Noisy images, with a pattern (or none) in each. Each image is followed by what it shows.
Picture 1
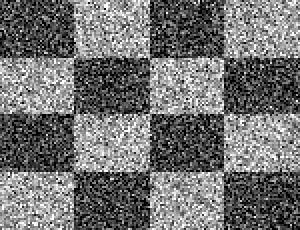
a checkerboard
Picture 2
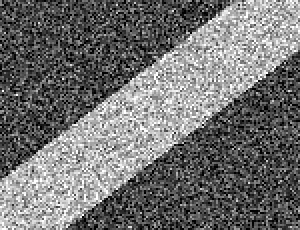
a diagonal band
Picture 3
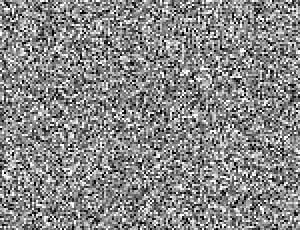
only noise
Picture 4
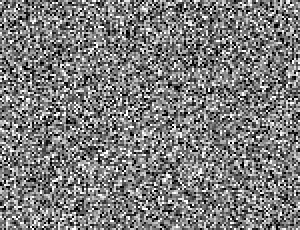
only noise
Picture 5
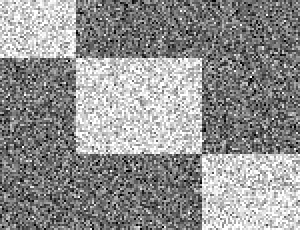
blocks along the diagonal
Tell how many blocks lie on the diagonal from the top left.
3
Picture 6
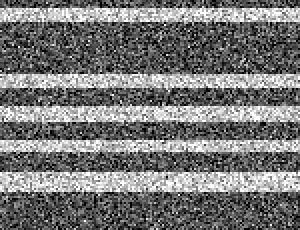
bands of rows
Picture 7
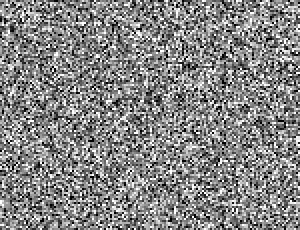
only noise
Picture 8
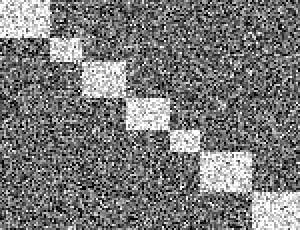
blocks along the diagonal
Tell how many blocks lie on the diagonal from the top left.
7
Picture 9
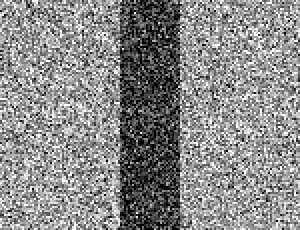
one band of columns
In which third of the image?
middle
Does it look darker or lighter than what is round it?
darker
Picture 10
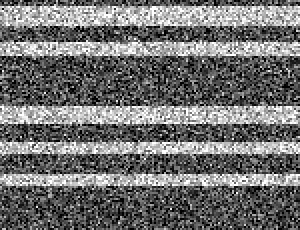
bands of rows
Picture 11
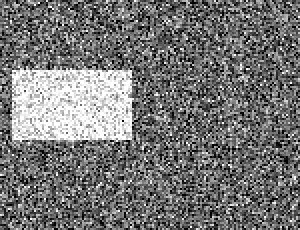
one block
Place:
middle left
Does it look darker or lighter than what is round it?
lighter
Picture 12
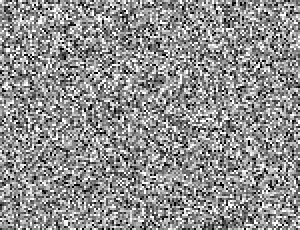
only noise
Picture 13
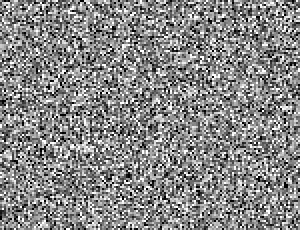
only noise
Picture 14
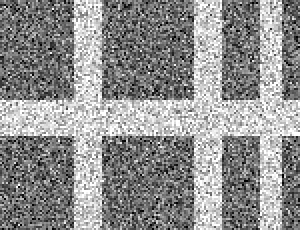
bands of rows crossing bands of columns
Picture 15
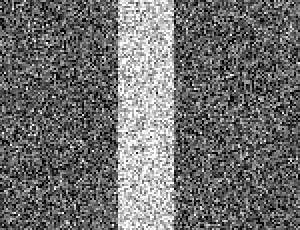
one band of columns
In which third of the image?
middle
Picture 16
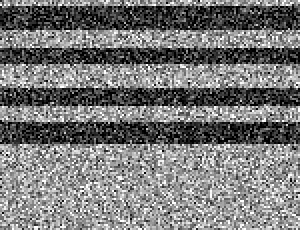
bands of rows
